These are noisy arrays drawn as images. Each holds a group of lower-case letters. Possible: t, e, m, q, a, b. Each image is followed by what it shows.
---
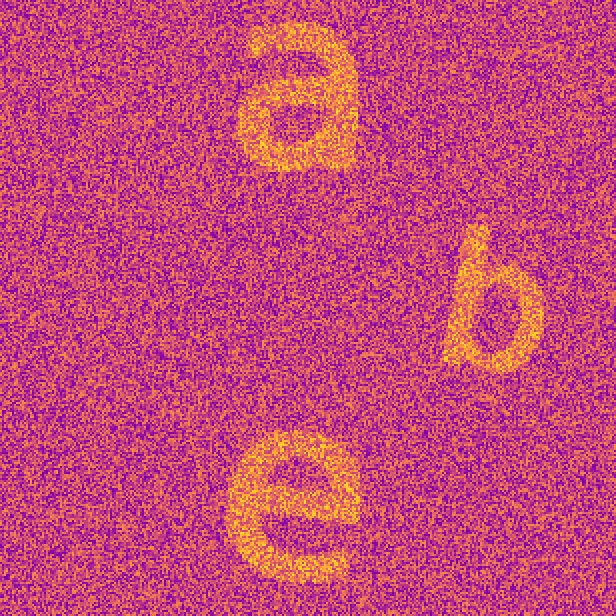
top middle: a; middle right: b; bottom middle: e
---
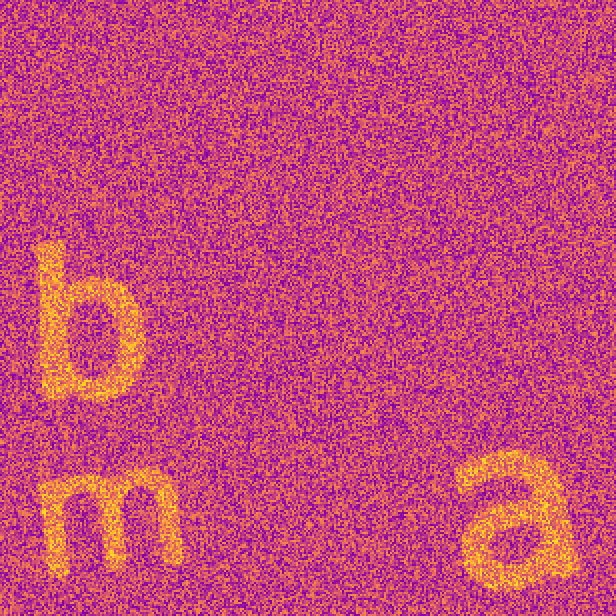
middle left: b; bottom left: m; bottom right: a
